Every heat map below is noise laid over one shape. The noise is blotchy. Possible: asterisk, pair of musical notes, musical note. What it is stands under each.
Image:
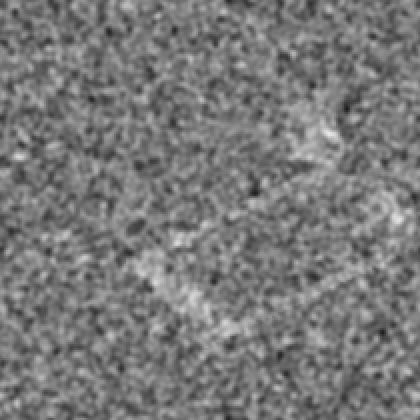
pair of musical notes
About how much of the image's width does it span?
two thirds
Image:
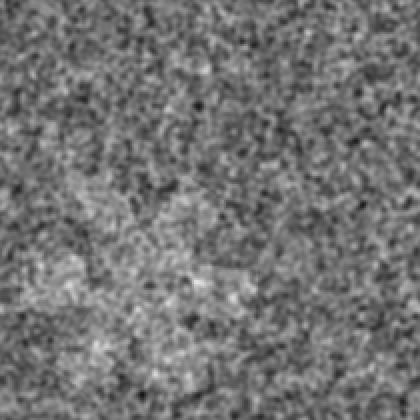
asterisk
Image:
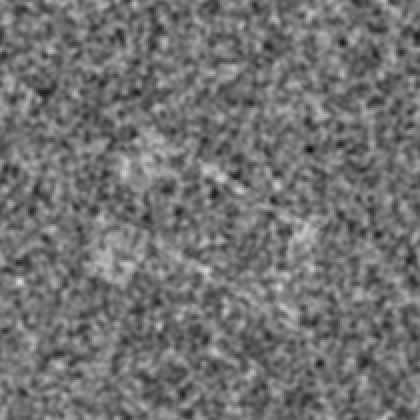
pair of musical notes
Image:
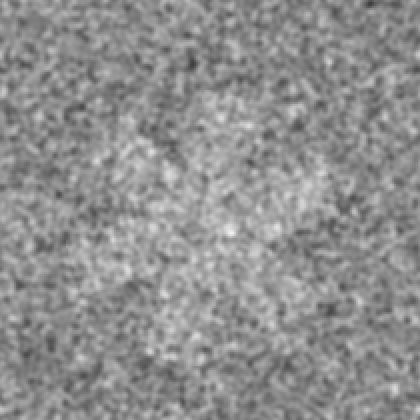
asterisk
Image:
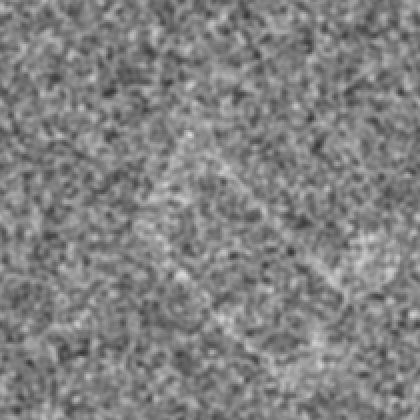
pair of musical notes
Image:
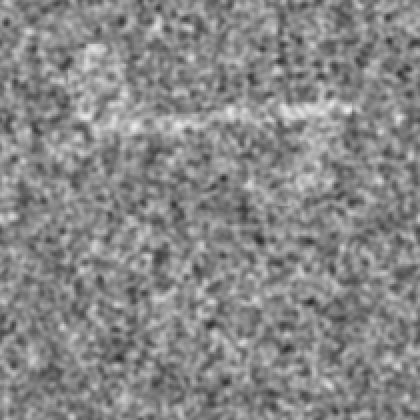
musical note
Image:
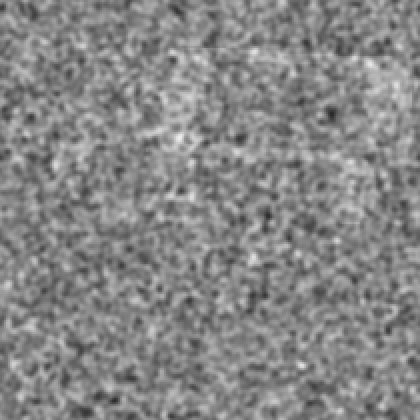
pair of musical notes
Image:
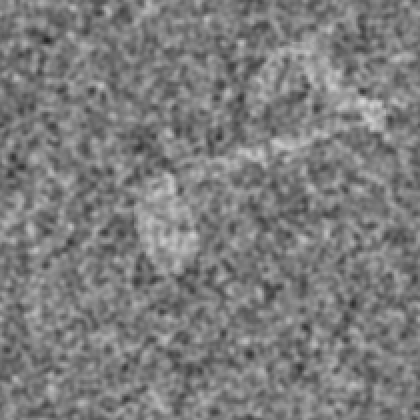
musical note
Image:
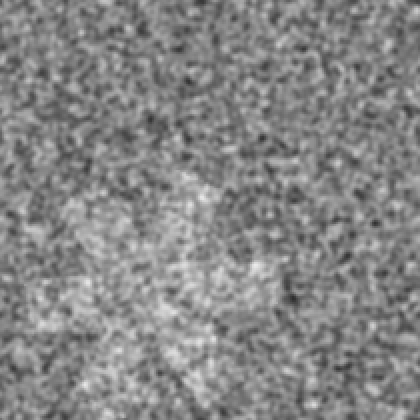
asterisk
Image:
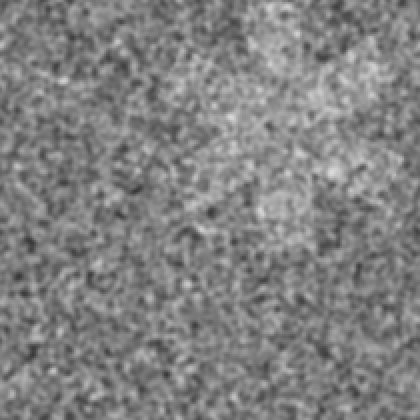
asterisk
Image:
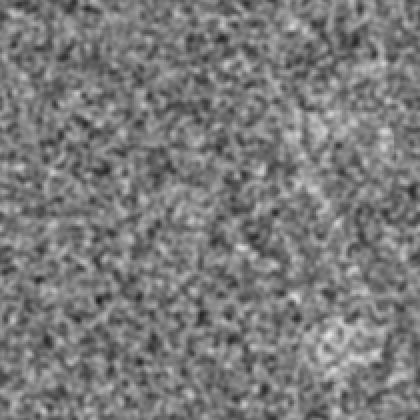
musical note
